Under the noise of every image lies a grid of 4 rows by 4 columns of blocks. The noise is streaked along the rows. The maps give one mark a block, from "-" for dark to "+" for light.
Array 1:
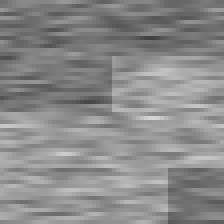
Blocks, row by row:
----
--++
++++
+++-
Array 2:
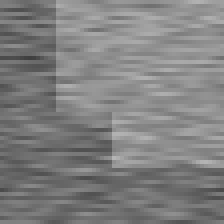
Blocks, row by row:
-+++
-+++
--++
----
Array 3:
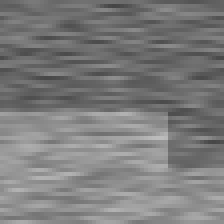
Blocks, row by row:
----
----
+++-
++++
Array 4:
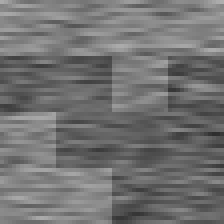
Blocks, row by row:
++++
--+-
+---
++--
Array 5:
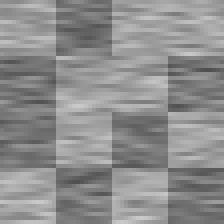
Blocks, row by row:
+-++
-++-
-+-+
+-+-
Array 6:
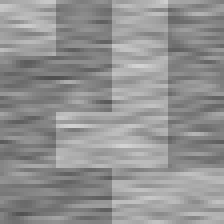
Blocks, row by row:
+-+-
--+-
-++-
--++
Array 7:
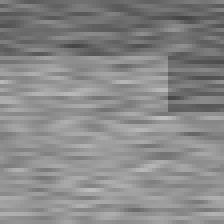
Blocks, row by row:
----
+++-
++++
++++
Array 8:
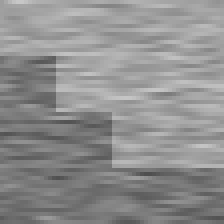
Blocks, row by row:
++++
-+++
--++
----
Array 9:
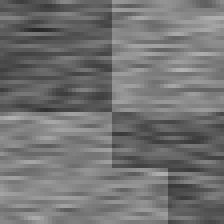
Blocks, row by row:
--++
--++
++--
+++-
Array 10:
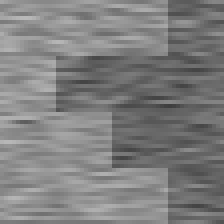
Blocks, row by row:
+++-
+---
++--
+++-
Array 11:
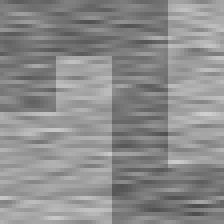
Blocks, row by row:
---+
-+-+
++-+
++--
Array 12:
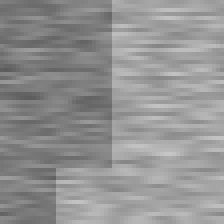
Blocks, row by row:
--++
--++
--++
-+++
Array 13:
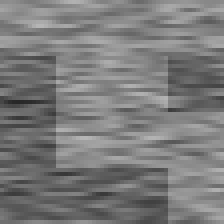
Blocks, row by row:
++++
-++-
-+++
---+
